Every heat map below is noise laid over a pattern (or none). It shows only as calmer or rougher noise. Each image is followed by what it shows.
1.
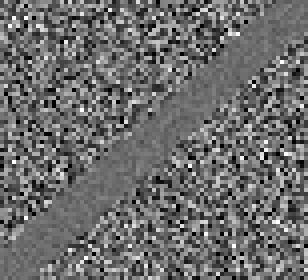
a diagonal band
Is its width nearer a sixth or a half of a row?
a sixth
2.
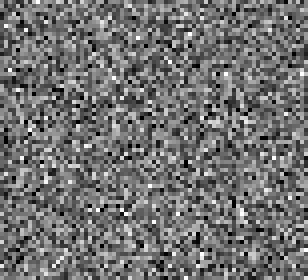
only noise
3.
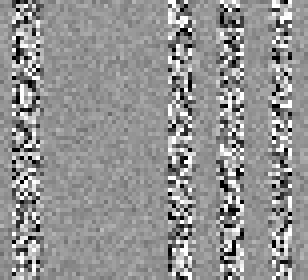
bands of columns
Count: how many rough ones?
4
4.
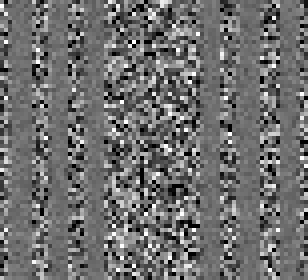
bands of columns
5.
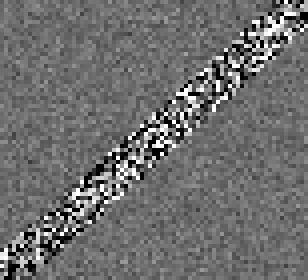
a diagonal band
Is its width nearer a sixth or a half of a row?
a sixth
